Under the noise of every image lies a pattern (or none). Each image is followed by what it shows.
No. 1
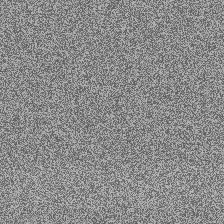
one horizontal stripe
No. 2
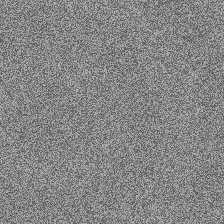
rings round one point
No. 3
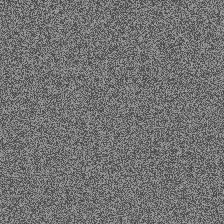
only noise
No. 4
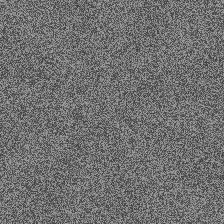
spokes from one point
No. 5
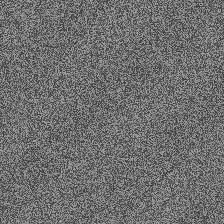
diagonal stripes
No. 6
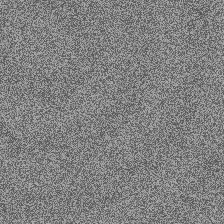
rings round one point
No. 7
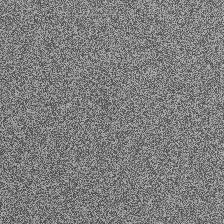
a smooth slope
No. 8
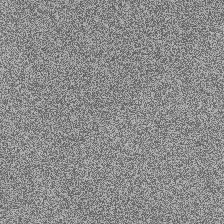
spokes from one point
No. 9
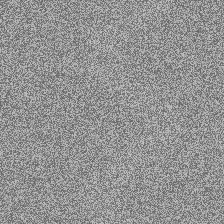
a wavy band
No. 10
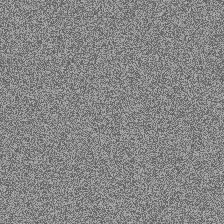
only noise
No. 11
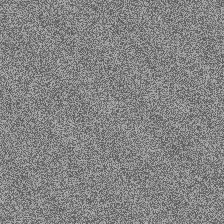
diagonal stripes
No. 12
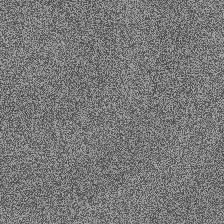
rings round one point
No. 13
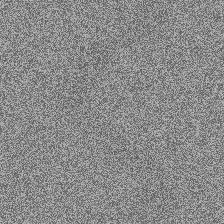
a wavy band
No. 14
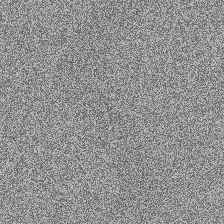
a wavy band
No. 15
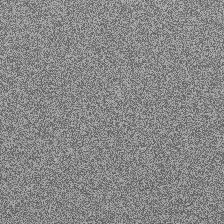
a smooth slope
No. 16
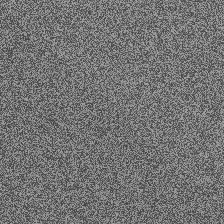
a sharp edge
